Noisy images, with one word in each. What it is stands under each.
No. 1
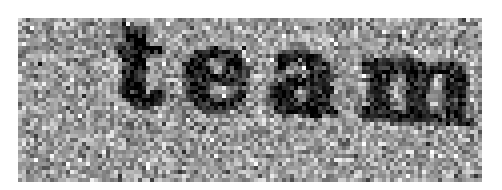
team
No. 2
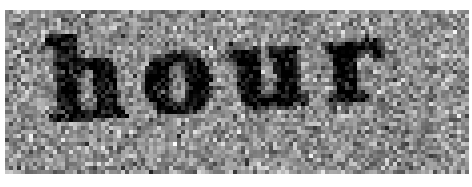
hour
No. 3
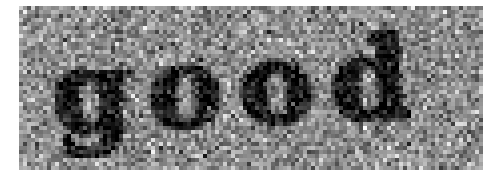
good
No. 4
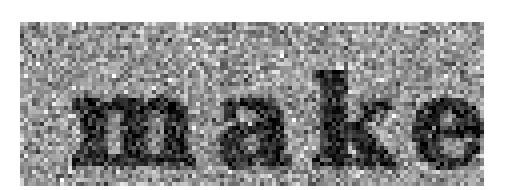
make
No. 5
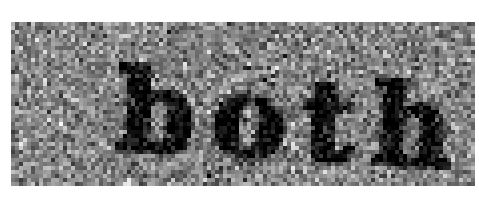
both
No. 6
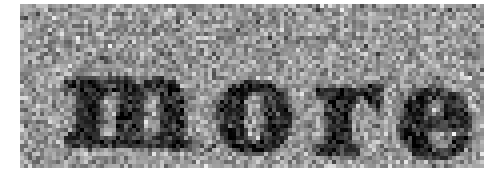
more
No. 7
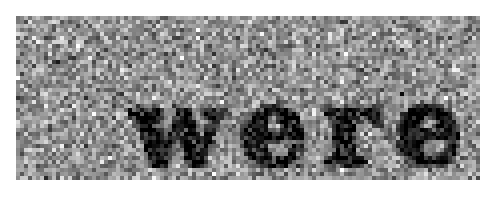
were
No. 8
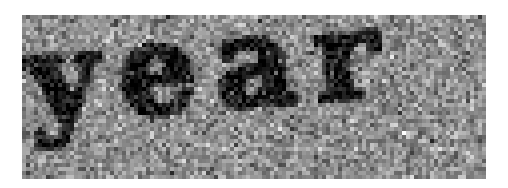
year
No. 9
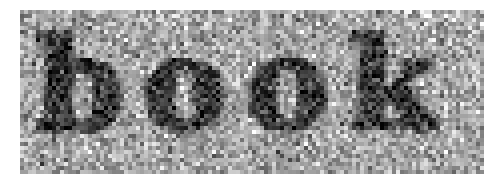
book
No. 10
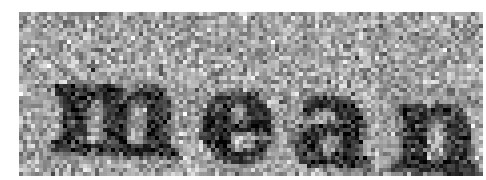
mean
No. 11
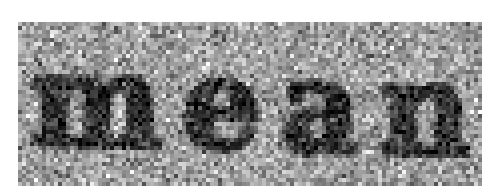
mean
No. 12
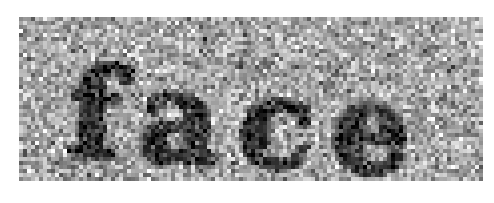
face
